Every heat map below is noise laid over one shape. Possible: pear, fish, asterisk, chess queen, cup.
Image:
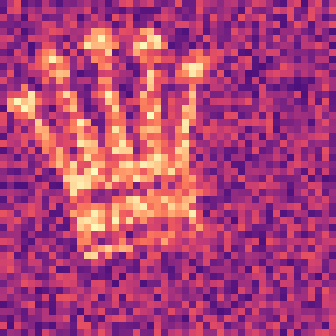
light chess queen
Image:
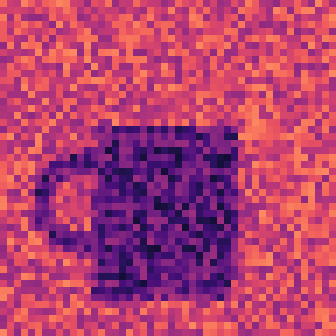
dark cup
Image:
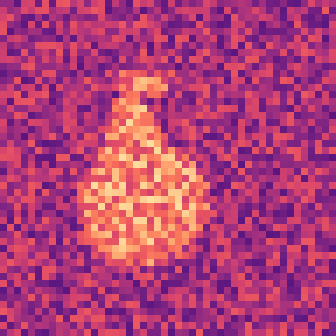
light pear
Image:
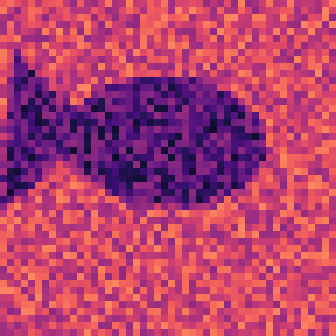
dark fish
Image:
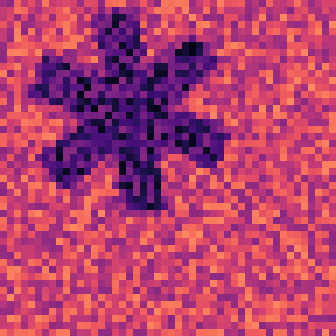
dark asterisk
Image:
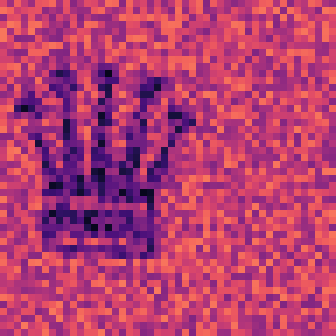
dark chess queen
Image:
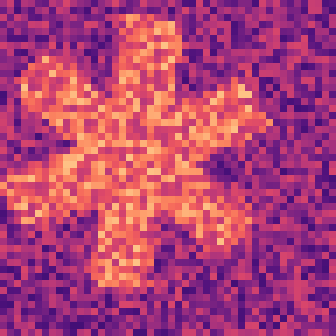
light asterisk
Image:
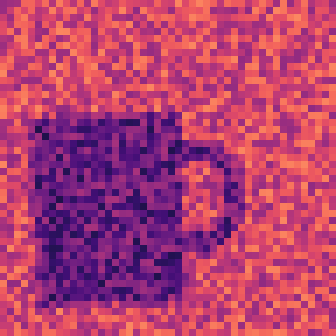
dark cup
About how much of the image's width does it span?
two thirds
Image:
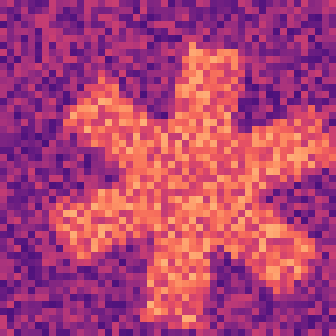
light asterisk
